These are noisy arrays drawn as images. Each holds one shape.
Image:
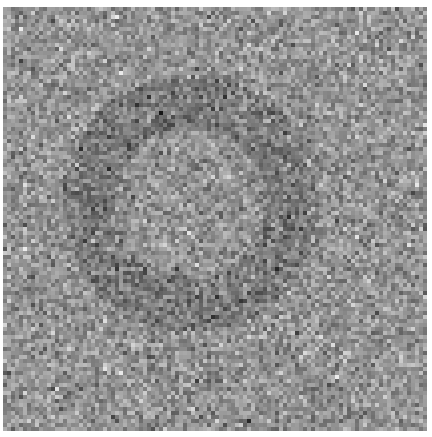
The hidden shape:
ring
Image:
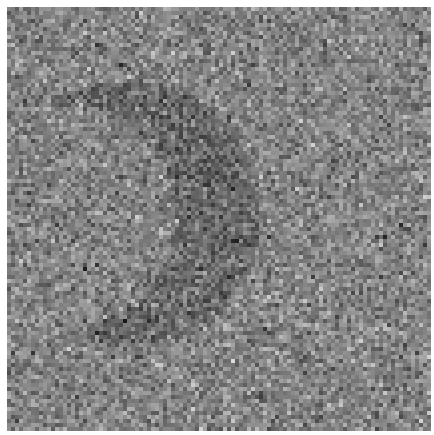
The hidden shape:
crescent
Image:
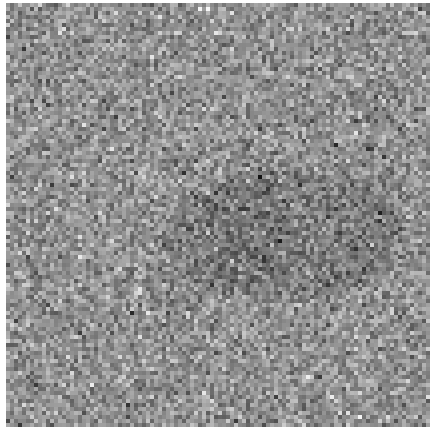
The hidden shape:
ellipse
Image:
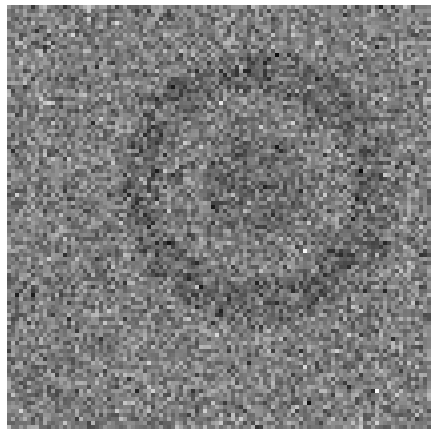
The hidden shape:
bullseye
